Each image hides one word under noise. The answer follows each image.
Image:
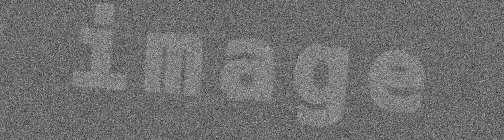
image
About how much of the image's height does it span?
nearly all
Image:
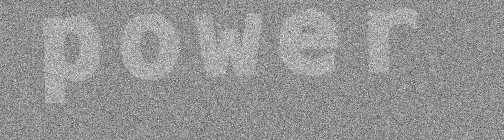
power
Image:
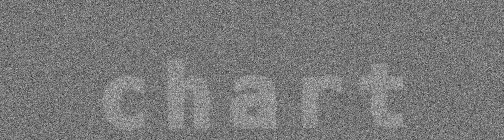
chart
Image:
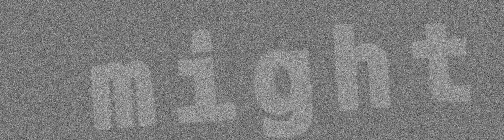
might
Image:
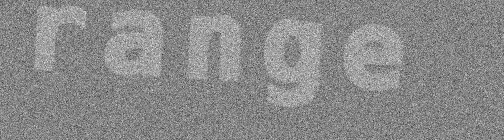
range
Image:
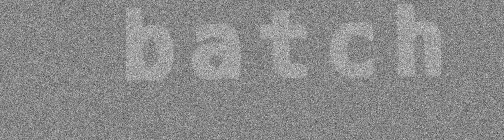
batch
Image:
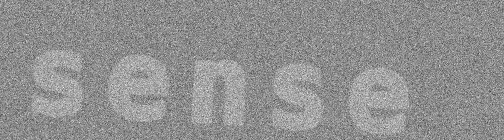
sense
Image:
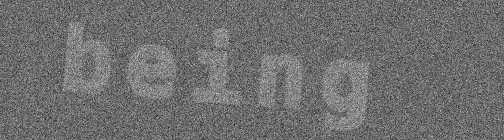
being
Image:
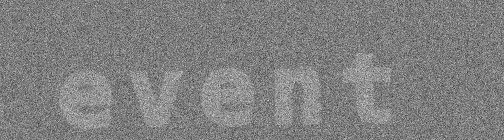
event
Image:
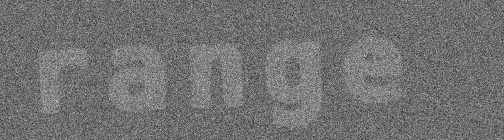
range
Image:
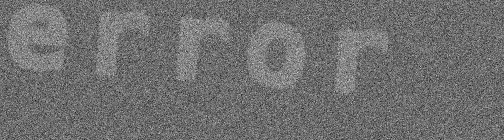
error
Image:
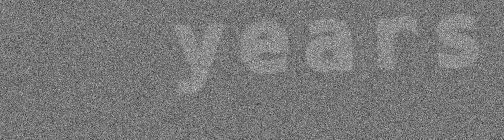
years
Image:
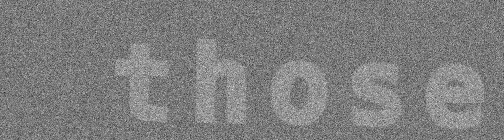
those
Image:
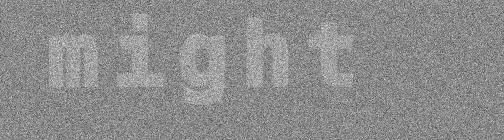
might
